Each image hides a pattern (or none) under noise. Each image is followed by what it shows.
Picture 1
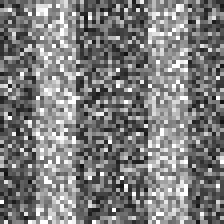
vertical stripes
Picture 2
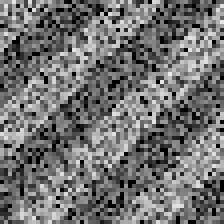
diagonal stripes
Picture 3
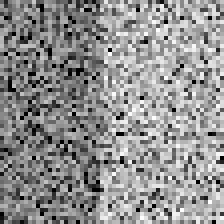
a sharp edge
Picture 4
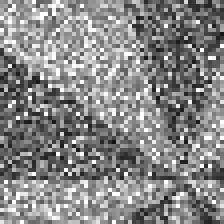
spokes from one point
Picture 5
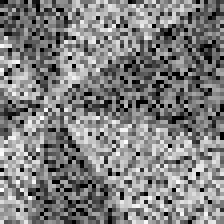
spokes from one point
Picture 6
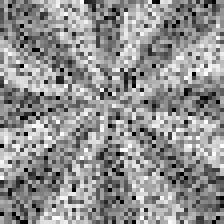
spokes from one point
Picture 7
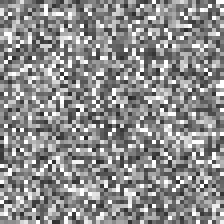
only noise
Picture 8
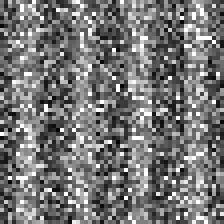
vertical stripes
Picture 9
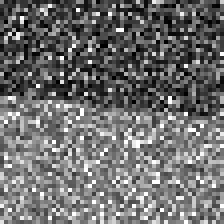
a sharp edge
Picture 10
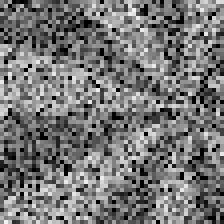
spokes from one point
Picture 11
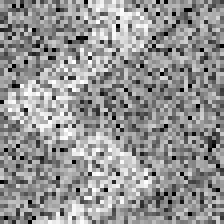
a wavy band
